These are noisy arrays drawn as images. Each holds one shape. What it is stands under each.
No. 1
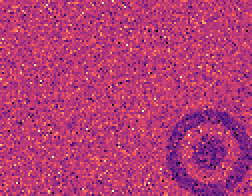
bullseye
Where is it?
bottom right
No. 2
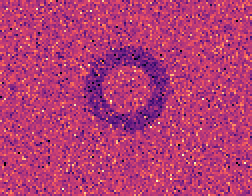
ring
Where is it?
centre
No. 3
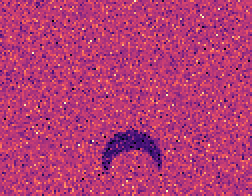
crescent
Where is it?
bottom middle
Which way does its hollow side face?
down
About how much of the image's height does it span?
a quarter
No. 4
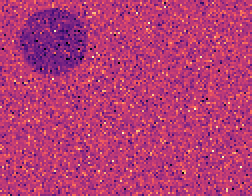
disc
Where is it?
top left
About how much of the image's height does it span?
a third
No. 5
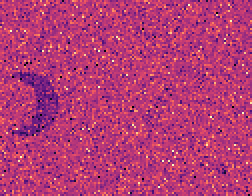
crescent
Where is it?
middle left
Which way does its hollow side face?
left
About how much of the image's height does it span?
a third
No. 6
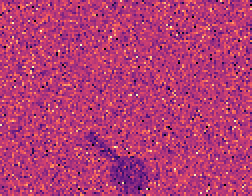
lollipop
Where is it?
bottom middle
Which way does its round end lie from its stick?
down and right
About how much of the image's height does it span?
a third
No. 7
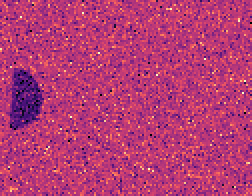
half disc
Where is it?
middle left
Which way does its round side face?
right
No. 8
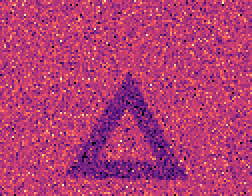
triangle frame
